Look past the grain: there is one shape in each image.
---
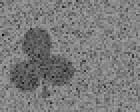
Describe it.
dark club
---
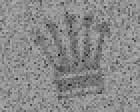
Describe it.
dark chess queen
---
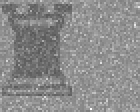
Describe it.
dark chess rook
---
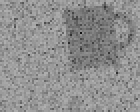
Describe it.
dark cup
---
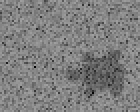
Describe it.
dark turtle
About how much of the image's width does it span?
half
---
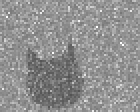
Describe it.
dark cat's head
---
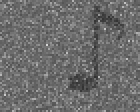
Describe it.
dark musical note
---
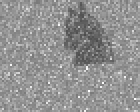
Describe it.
dark chess knight
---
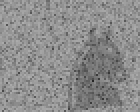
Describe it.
dark chess knight
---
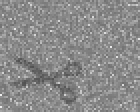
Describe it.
dark pair of scissors
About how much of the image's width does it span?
half
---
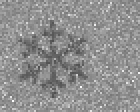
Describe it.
dark snowflake
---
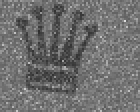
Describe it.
dark chess queen
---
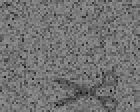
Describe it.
dark pair of scissors
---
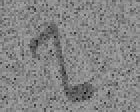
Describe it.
dark musical note
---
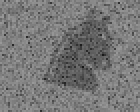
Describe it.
dark chess knight
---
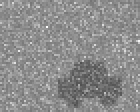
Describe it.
dark car
